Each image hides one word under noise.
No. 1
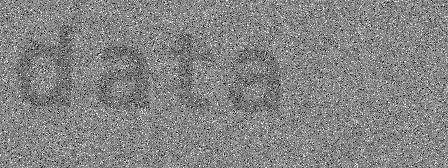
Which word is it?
data
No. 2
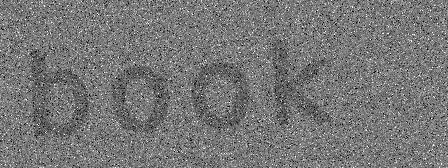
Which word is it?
book
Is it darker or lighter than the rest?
darker
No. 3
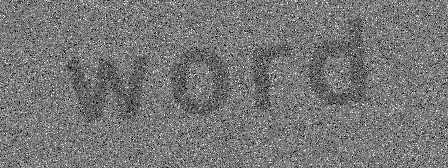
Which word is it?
word
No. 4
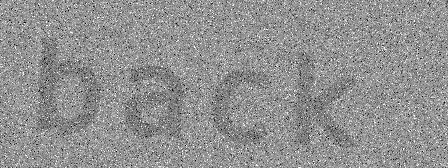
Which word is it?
back
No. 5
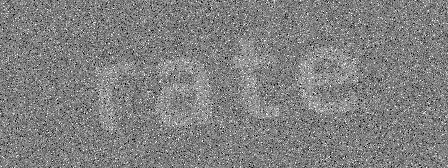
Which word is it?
rate
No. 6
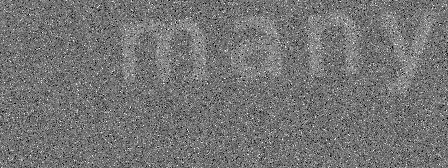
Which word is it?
many
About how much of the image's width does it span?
two thirds
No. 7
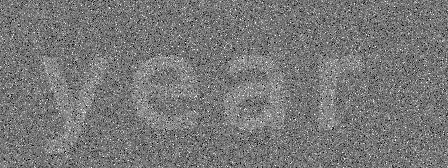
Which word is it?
year
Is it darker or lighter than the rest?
lighter
